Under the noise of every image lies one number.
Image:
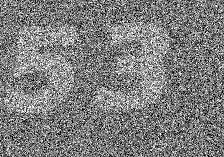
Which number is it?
53
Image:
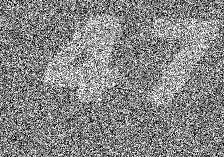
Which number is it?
47
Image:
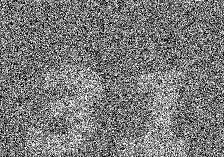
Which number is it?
31
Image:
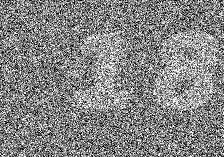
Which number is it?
18
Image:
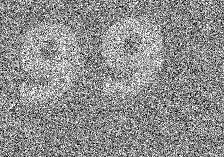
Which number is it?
99
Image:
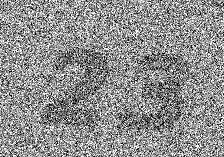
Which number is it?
23
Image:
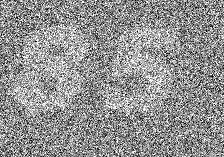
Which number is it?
85
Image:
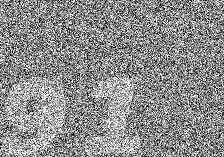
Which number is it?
91
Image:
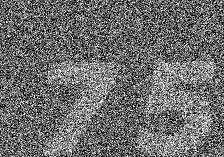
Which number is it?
75
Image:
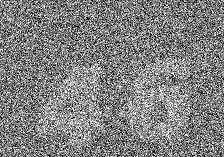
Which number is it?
46
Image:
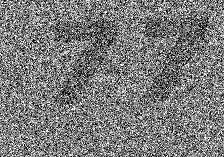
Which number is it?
77
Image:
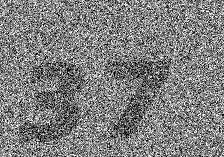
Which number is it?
37
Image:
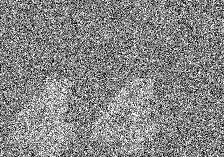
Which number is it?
44
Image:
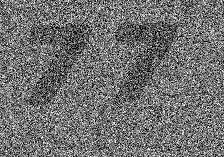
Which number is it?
77
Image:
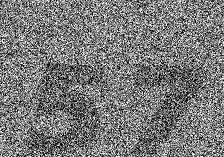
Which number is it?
57
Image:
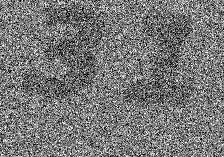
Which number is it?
31
